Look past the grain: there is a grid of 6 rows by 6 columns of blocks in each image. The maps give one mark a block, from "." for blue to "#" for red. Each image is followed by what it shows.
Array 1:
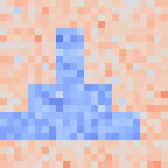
# # # # # #
# # . # # #
# # . # # #
# . . . # #
. . . . . #
# # # # # #
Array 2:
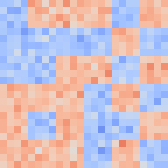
. # # # . #
. . . . # .
. . # # . #
# # # . # .
# . # . . #
# # # . # .
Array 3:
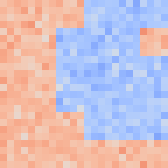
# # # . . .
# # . . . #
# # . . . .
# # . . . .
# # # . . .
# # # # # #
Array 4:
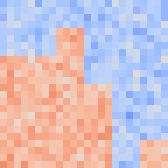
. . . . . .
. . # . . .
# # # . . .
# # # # . .
# # # # . .
# # # # . #
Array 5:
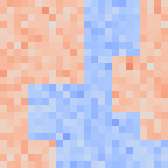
# # # . . #
# # # . . #
# # # . # #
# . . . # #
# . . . . #
# # . . . .
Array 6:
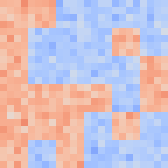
# # . . . .
# . . . # .
# . . . . #
# # # # . #
# # # . # .
# . # . . .
